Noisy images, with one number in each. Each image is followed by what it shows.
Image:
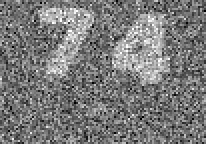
74
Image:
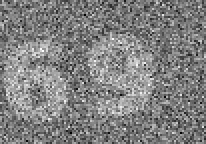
69
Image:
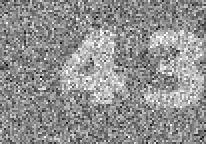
43
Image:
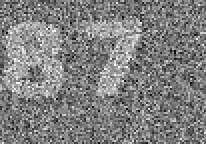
87
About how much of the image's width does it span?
two thirds
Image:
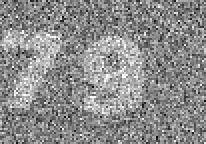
79
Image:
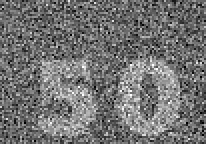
50
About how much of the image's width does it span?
two thirds
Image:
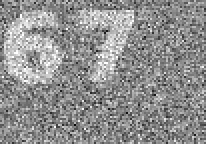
67
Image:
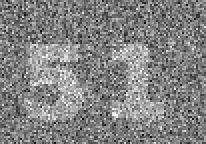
51
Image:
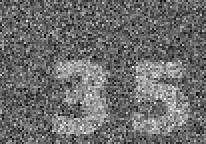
35
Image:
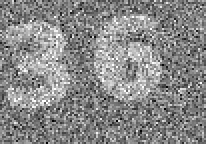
36
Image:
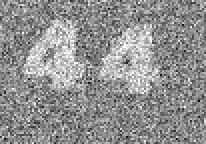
44
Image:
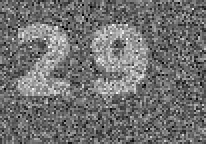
29
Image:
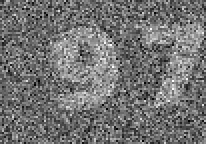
97
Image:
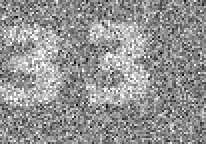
33
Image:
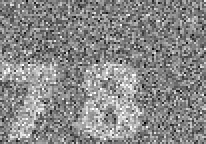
78
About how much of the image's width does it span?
two thirds
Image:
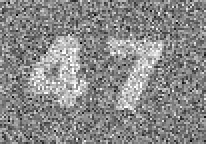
47
